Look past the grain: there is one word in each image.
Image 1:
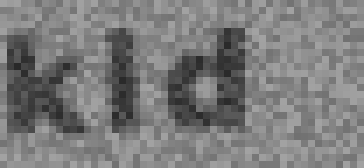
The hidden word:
kid
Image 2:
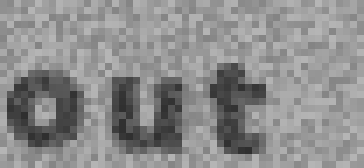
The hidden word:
out
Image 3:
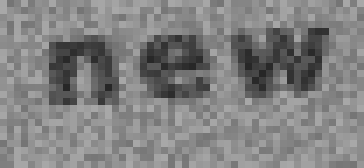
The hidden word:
new
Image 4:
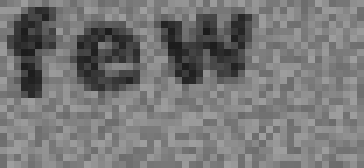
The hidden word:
few
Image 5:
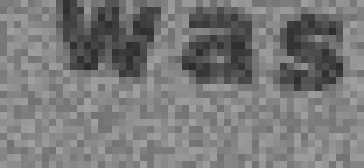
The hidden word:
was
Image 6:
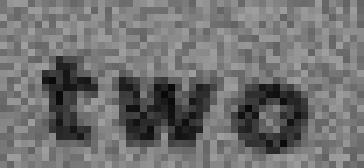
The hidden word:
two
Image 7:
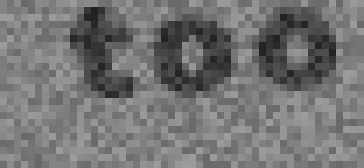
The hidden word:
too
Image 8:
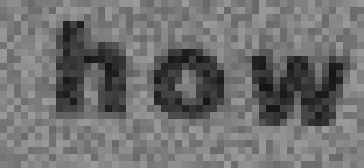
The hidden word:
how
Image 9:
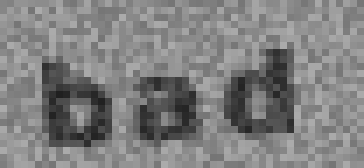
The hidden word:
bad
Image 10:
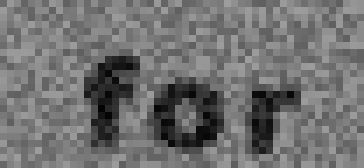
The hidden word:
for
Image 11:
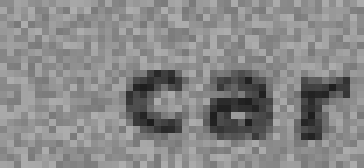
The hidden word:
car
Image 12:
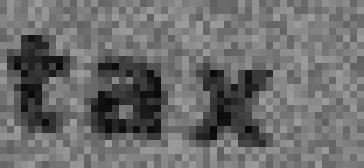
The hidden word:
tax
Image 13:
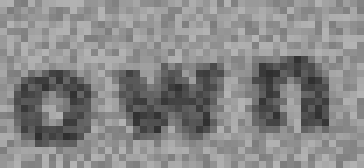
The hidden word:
own
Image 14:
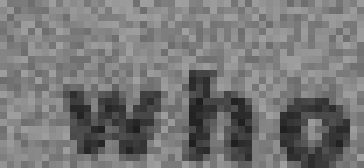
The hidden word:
who
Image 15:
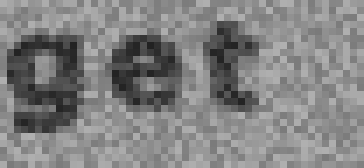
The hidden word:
get
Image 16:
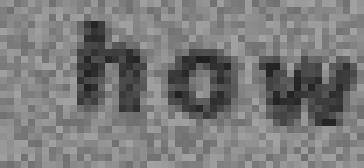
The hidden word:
how
